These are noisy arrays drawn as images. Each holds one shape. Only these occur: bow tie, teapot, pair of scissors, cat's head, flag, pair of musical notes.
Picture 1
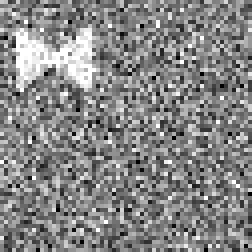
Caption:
light bow tie, top left
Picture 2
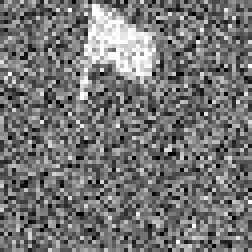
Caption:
light flag, top middle
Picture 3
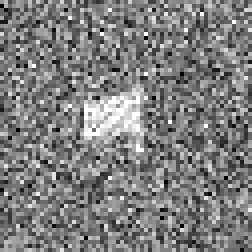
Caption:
light flag, centre
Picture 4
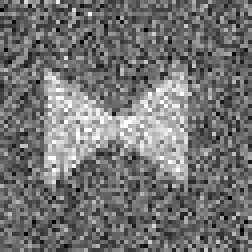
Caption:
light bow tie
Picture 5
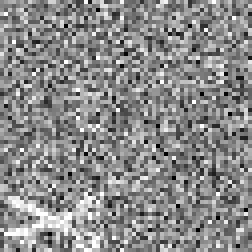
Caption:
light pair of scissors, bottom left
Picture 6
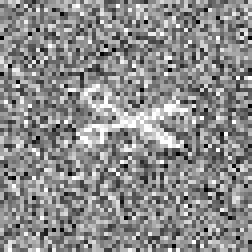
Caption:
light pair of scissors, centre
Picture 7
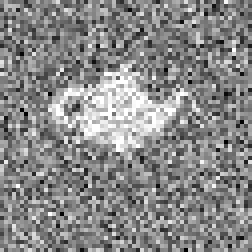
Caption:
light teapot
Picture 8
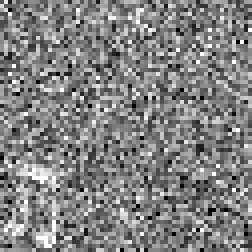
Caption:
light pair of musical notes, bottom left
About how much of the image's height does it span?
a third
